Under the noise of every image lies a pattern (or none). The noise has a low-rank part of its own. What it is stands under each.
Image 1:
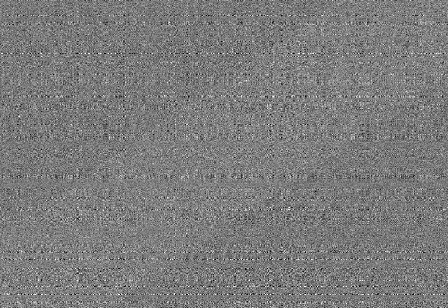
a diagonal band
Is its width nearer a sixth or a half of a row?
a half
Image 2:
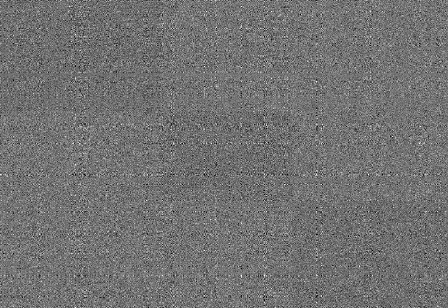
blocks along the diagonal
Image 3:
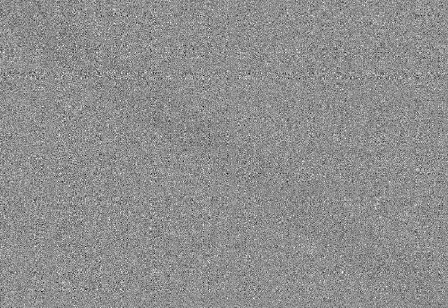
a diagonal band
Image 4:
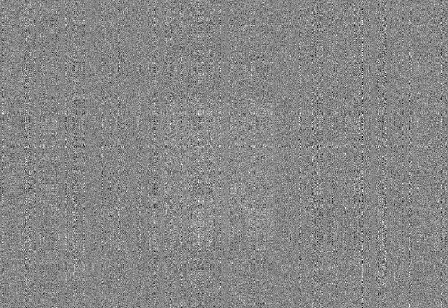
one block
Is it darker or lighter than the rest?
lighter
